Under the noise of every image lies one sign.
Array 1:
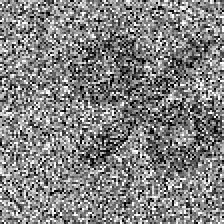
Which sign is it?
percent sign
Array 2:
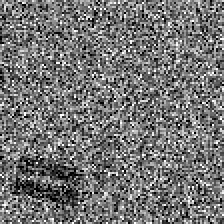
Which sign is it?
equals sign
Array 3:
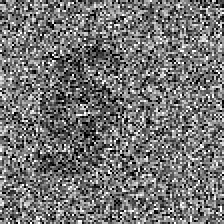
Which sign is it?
section sign
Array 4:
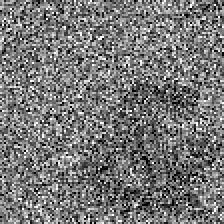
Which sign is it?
ampersand
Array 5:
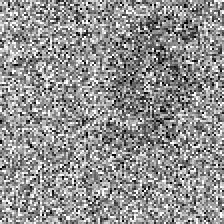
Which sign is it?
section sign
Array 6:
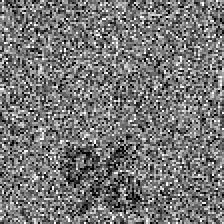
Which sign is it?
percent sign
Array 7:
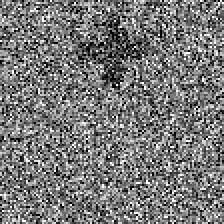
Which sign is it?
plus sign
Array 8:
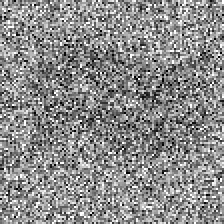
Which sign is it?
approximately sign
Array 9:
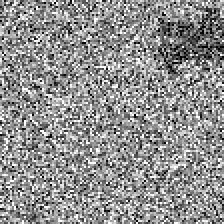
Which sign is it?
not-equal sign
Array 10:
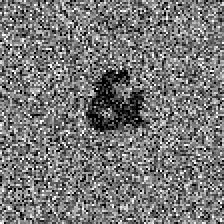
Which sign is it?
ampersand
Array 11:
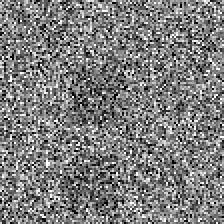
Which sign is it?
colon
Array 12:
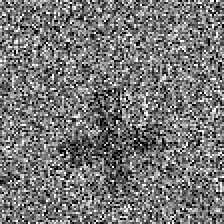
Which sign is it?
plus sign
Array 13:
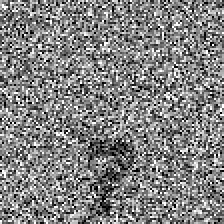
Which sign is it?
question mark
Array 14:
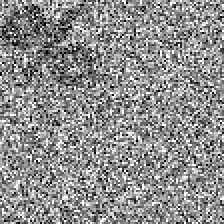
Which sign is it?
percent sign
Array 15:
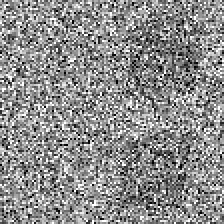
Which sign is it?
colon
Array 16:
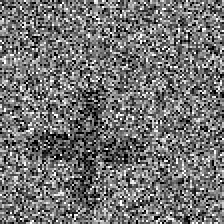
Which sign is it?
plus sign
